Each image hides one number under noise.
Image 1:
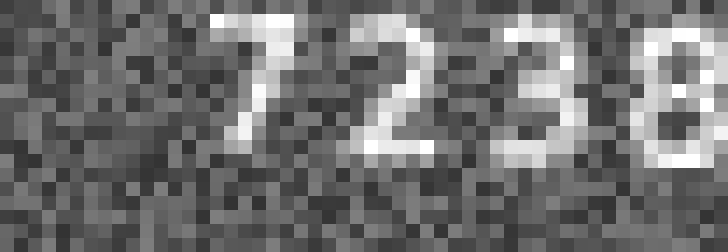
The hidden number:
7238
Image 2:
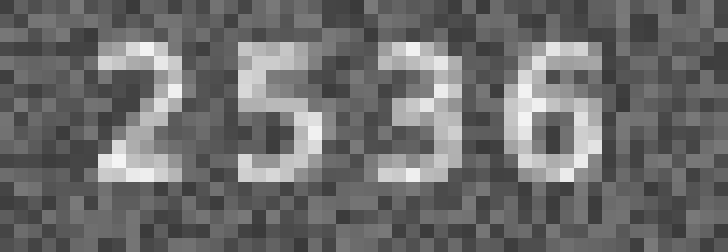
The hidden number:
2536
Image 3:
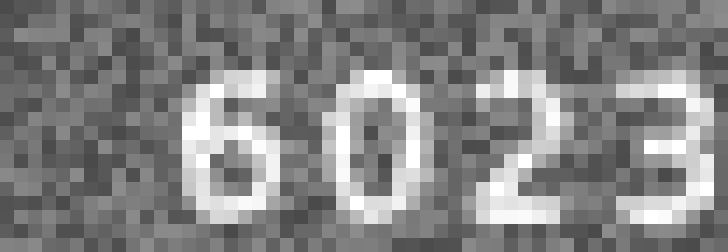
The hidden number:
6023
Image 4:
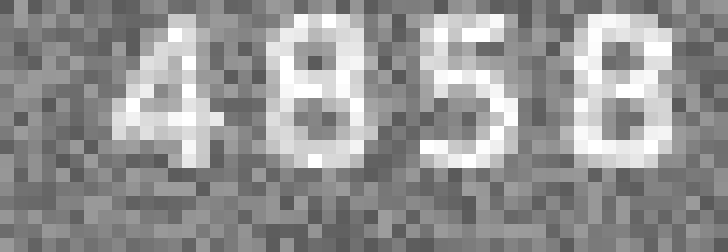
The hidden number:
4858
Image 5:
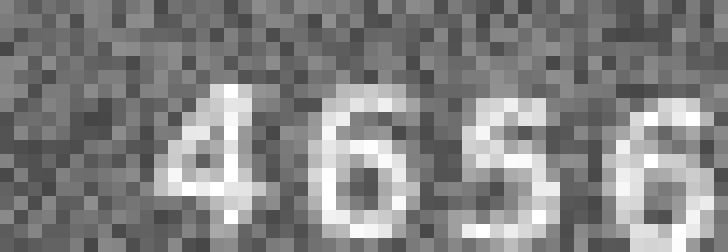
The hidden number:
4656
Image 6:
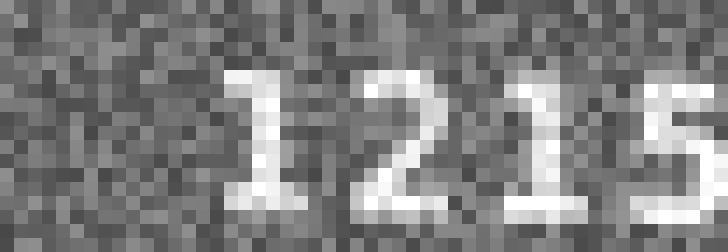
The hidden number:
1215
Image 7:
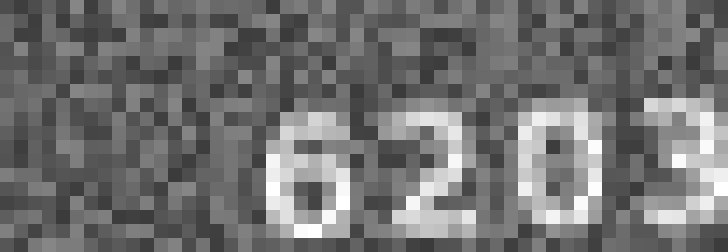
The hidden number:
6203
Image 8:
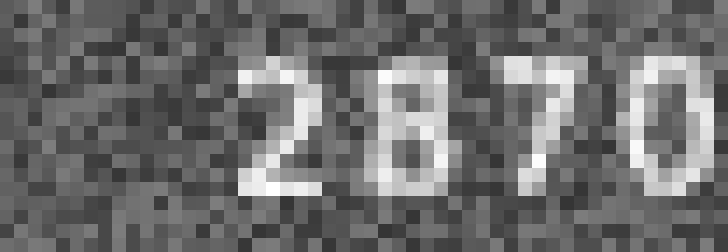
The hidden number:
2870
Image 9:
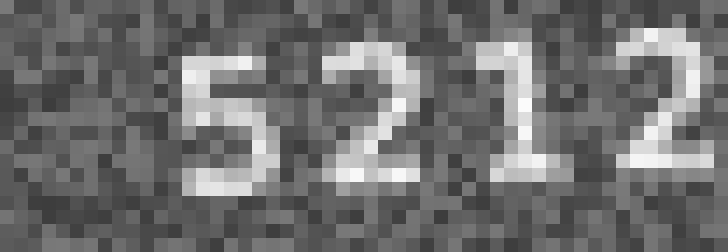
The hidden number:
5212
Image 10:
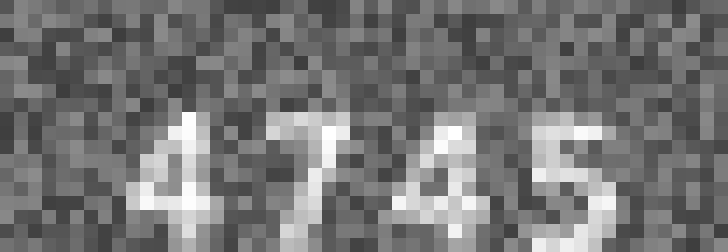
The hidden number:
4745
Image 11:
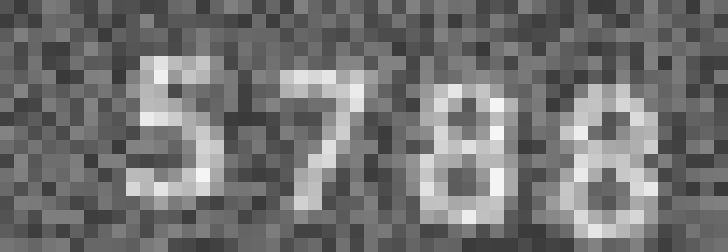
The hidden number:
5788
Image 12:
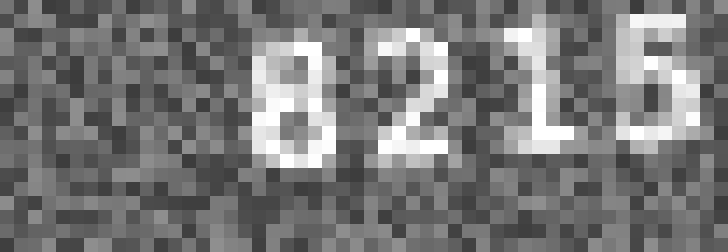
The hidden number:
8215
